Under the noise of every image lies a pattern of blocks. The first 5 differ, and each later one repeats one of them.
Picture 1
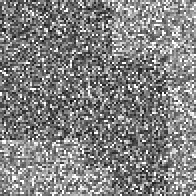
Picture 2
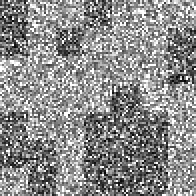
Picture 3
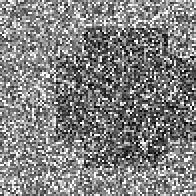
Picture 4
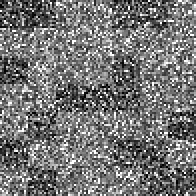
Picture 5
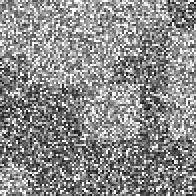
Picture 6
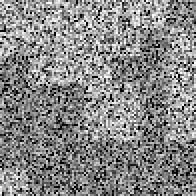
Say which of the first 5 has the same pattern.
5
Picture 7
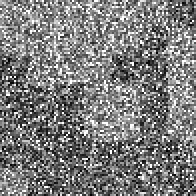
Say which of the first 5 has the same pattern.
5
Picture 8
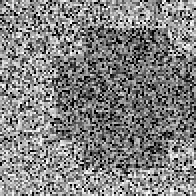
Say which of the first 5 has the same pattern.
3
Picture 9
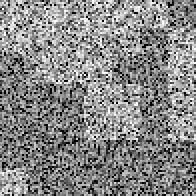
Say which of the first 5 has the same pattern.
5
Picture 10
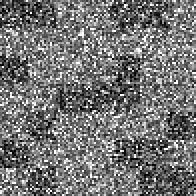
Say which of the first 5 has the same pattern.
4
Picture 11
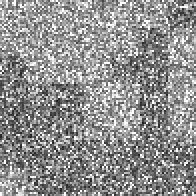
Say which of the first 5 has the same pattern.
5
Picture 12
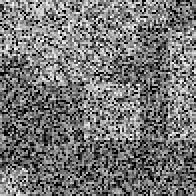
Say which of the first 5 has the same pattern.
5
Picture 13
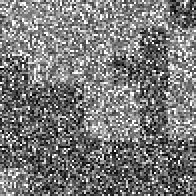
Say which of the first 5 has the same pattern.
5
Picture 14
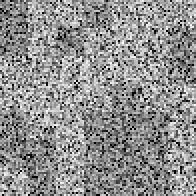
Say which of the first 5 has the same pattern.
2
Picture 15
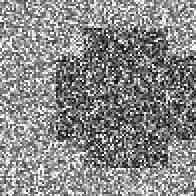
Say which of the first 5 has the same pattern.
3
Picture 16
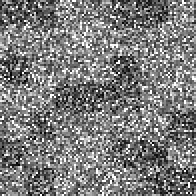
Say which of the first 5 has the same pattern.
4
